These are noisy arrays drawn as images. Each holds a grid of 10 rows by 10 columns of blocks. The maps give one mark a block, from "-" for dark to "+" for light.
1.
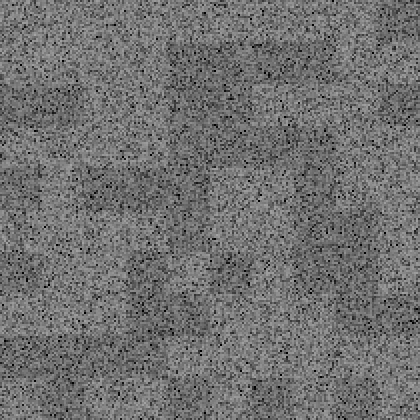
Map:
+++++++++-
++++----++
--++--+++-
++++----++
-+---++-++
++++-++--+
-++-+-+--+
+++--+++--
----++++++
+-++-+-+-+
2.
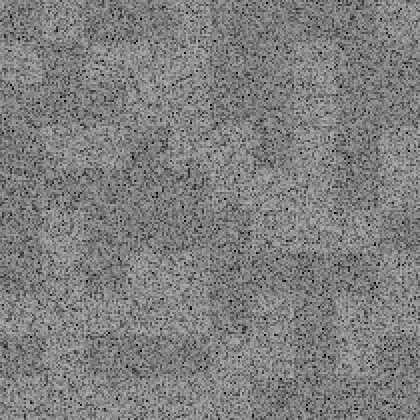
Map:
-+--+----+
+-+++--+--
---++--+--
-++-++-+-+
-----+++-+
-+----+++-
-+-++----+
+++++-+-++
-+---++-+-
++++++----
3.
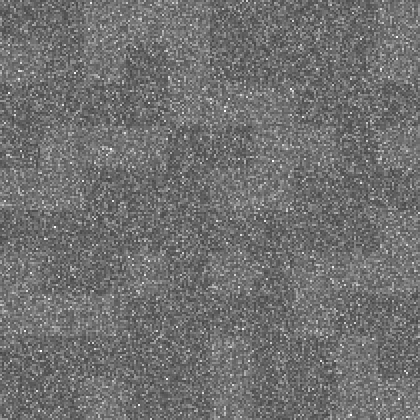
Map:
--+++----+
+-+-+----+
----+++---
-+++--++-+
++---++---
---------+
+--+-+-+++
+++----+--
-----+--+-
--+--+--++
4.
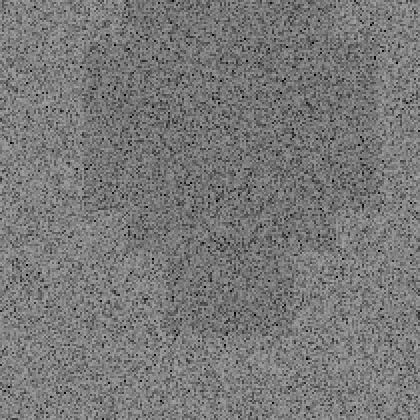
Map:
+++-----++
++-------+
++-------+
++-------+
++-------+
+++-----++
++++---+++
++++---+++
++++++++++
++++++++++
